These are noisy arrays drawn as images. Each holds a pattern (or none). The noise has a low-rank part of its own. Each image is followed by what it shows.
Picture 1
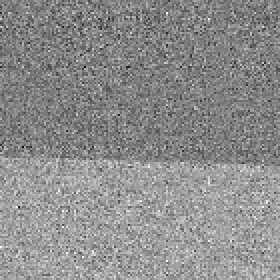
a sharp edge
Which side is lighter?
bottom
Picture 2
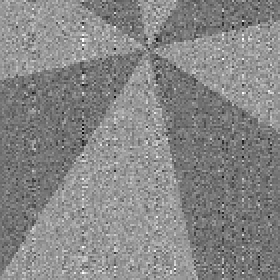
spokes from one point
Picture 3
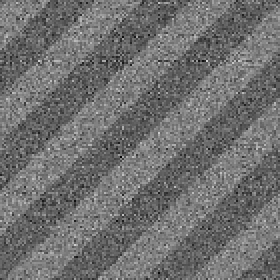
diagonal stripes
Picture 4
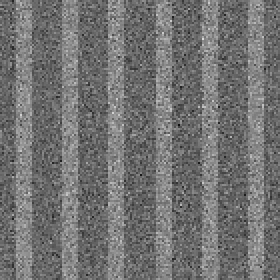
vertical stripes
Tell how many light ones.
6
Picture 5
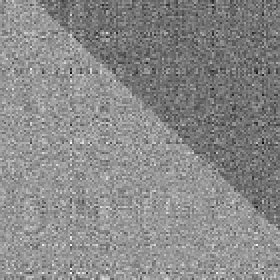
a sharp edge
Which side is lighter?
bottom left
